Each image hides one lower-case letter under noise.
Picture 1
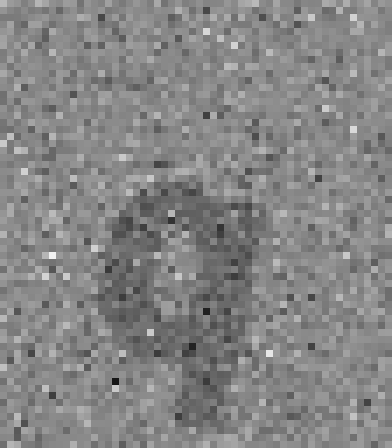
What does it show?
dark q
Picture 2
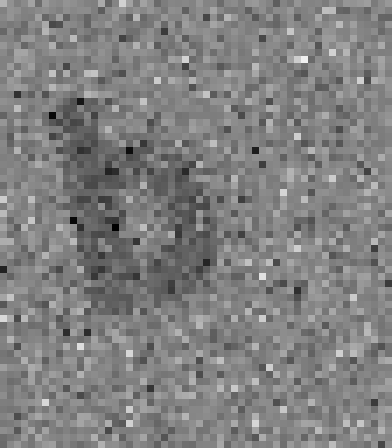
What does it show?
dark b
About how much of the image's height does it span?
half
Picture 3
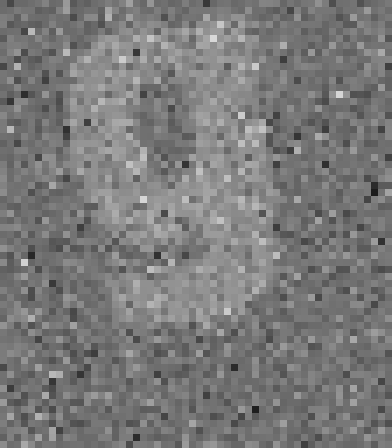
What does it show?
light g
